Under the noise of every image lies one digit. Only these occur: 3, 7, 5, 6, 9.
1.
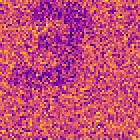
dark 3
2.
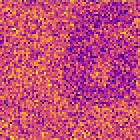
dark 6
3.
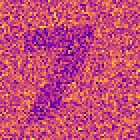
dark 7
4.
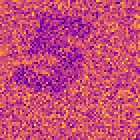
dark 5
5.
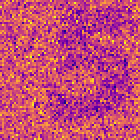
dark 5
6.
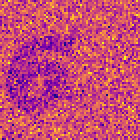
dark 6
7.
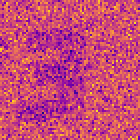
dark 3
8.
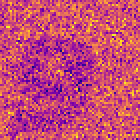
dark 9
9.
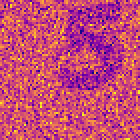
dark 5
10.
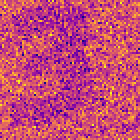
dark 3
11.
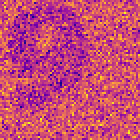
dark 9
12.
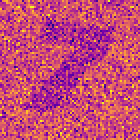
dark 7
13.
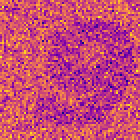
dark 9
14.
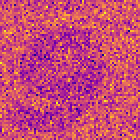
dark 9
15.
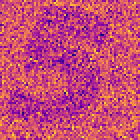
dark 5
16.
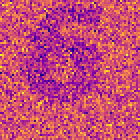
dark 6
